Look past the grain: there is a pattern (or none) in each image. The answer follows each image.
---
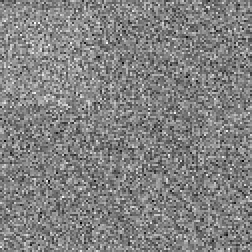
one block
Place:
top left
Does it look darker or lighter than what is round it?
lighter
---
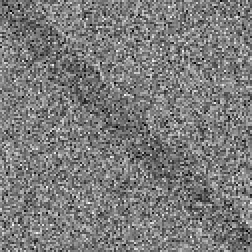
a diagonal band
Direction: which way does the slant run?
top left to bottom right
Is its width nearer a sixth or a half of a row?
a sixth
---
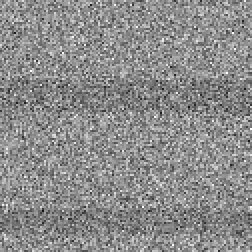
bands of rows
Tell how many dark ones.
2
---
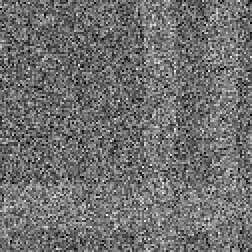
bands of rows crossing bands of columns
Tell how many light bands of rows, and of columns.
1 and 2
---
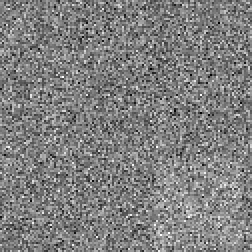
one block
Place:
bottom right
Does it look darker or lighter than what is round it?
lighter
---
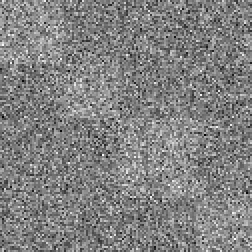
blocks along the diagonal
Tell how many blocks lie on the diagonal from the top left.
4
